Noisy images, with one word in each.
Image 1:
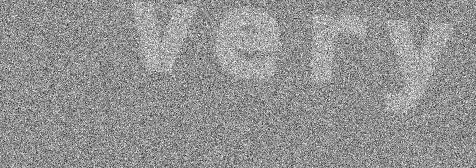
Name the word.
very
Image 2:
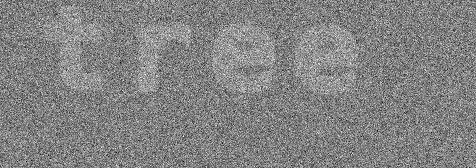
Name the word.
tree
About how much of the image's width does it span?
two thirds
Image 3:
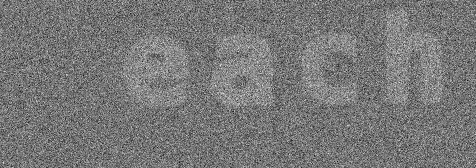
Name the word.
each
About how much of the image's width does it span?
two thirds
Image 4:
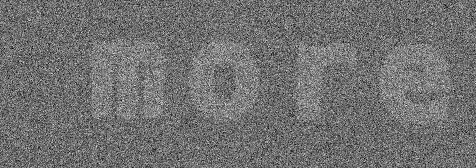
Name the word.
more
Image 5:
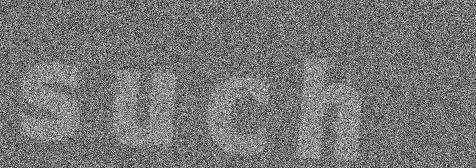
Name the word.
such
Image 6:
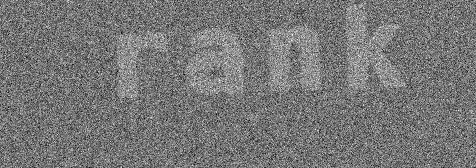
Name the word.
rank
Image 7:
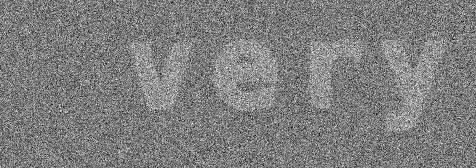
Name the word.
very
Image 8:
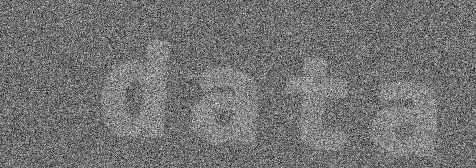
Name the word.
data
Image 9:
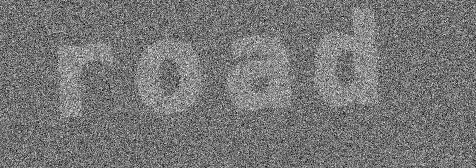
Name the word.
road
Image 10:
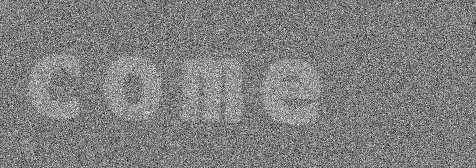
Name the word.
come
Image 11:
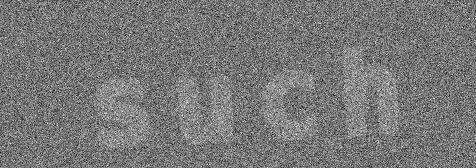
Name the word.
such
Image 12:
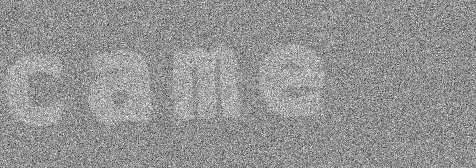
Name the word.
came
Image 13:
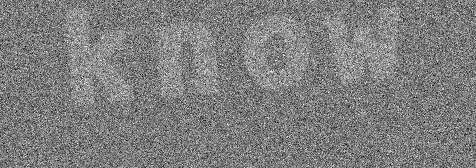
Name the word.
know
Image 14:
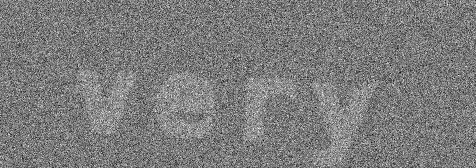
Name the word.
very
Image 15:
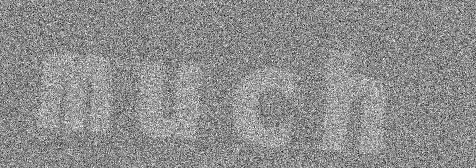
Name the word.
much
